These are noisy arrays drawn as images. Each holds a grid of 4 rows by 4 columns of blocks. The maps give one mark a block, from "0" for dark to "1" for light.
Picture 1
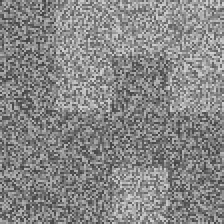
0 1 1 1
0 1 0 1
0 0 0 0
0 0 1 0
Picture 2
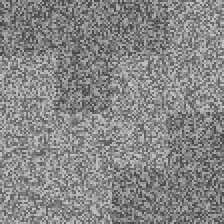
0 0 0 1
1 0 1 1
1 1 1 0
1 1 0 0
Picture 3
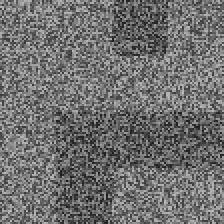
1 1 0 1
1 1 1 1
1 0 0 0
1 0 1 1
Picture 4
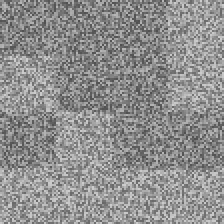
0 0 0 1
1 0 0 1
0 1 0 0
1 1 1 1
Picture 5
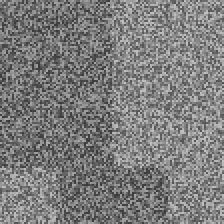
0 0 1 1
0 0 1 1
0 0 1 1
1 0 0 1
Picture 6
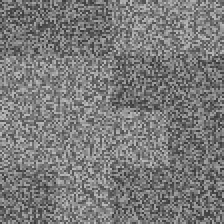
0 0 1 1
1 1 0 0
1 1 1 0
0 1 0 0
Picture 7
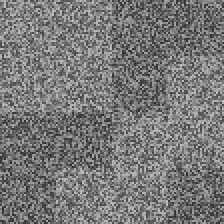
1 1 0 0
1 1 0 1
0 0 1 1
0 1 1 0
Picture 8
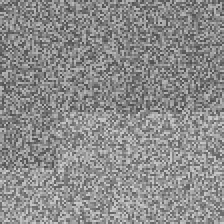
0 0 0 0
0 0 0 0
0 1 1 1
1 1 1 1
